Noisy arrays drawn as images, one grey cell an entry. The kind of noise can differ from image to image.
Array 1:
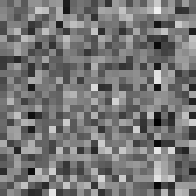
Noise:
low rank plus noise
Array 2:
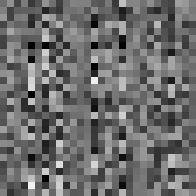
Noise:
columns of uneven size
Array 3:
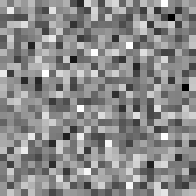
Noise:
independent entries
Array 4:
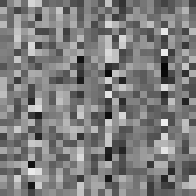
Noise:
columns of uneven size
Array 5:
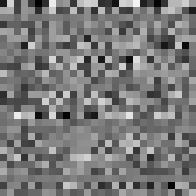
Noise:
rows of uneven size
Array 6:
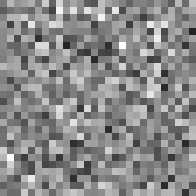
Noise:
independent entries
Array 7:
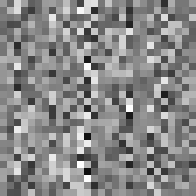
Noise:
columns of uneven size
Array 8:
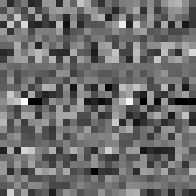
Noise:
rows of uneven size
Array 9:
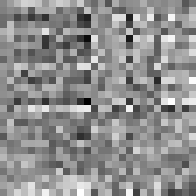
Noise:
low rank plus noise
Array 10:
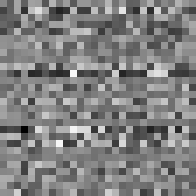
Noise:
rows of uneven size
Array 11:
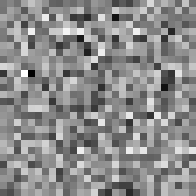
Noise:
low rank plus noise
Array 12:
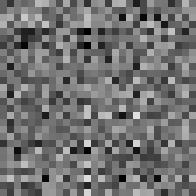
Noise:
low rank plus noise
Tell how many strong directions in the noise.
three or four
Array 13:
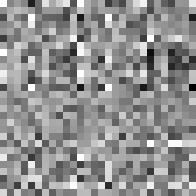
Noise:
low rank plus noise
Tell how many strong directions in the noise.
two
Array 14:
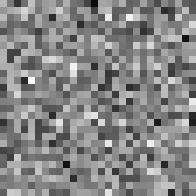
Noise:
independent entries
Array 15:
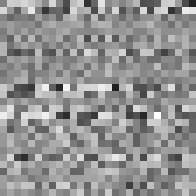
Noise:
rows of uneven size
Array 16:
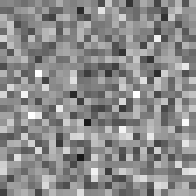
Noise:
independent entries
